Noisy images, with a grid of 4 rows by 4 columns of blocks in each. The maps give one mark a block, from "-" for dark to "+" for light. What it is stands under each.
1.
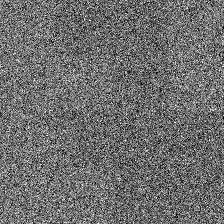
+ - - +
+ + - +
+ - - -
+ + - -
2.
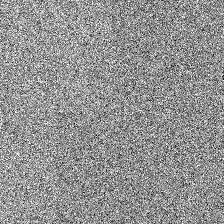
+ + - -
+ + - -
+ - - -
+ - - -
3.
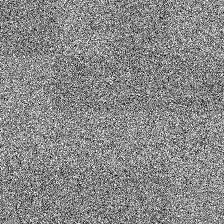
- + - +
+ - - -
+ + + +
- - - +
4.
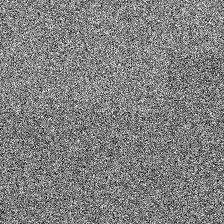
+ + + +
+ + + -
- - - -
- - - -
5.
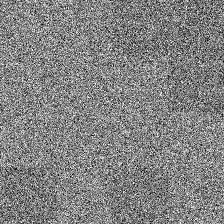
+ + - -
+ + + -
+ + + +
- + - +
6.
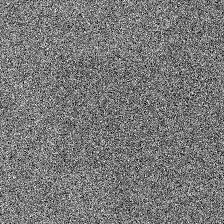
+ + + -
+ - - -
+ - - -
+ + - -
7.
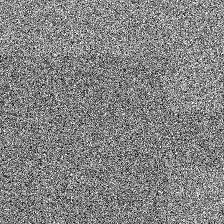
+ + + +
- - - +
- - - -
- - - +
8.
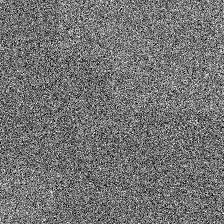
- + + +
- - + +
- - - -
+ - - -
